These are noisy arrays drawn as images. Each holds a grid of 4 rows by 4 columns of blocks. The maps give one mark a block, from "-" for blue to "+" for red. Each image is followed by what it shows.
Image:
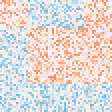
+ - - +
- + + +
- + + +
- - - -
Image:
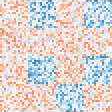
+ - + -
+ + + +
+ - + -
+ + - +
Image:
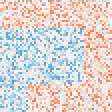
+ + + +
- - - +
- - - +
- + + +
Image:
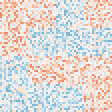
+ + - +
+ - - -
- + + +
- - - +
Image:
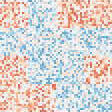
+ - + +
- - - -
+ - - +
+ + - -
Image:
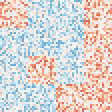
+ - - +
- - - +
- + - +
- - + +
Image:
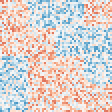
+ - - +
+ + - -
- + + -
- + + +
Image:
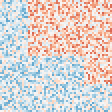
- + + +
- + + +
- - - +
- - - -
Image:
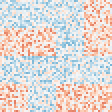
- - - +
+ + - +
- - - -
+ - + +
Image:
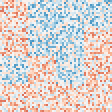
+ - - -
+ - - +
- + - +
+ + + +
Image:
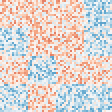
+ + + -
- + + -
+ - + +
- + - -
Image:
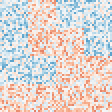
- + - -
- + + -
- - + +
+ + + +
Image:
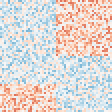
- - + +
- - + +
- - - -
+ + - -
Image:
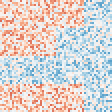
+ + + -
+ + - -
- - - -
+ + + -
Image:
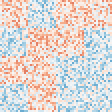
+ - + +
- + + -
+ + - -
- + - -
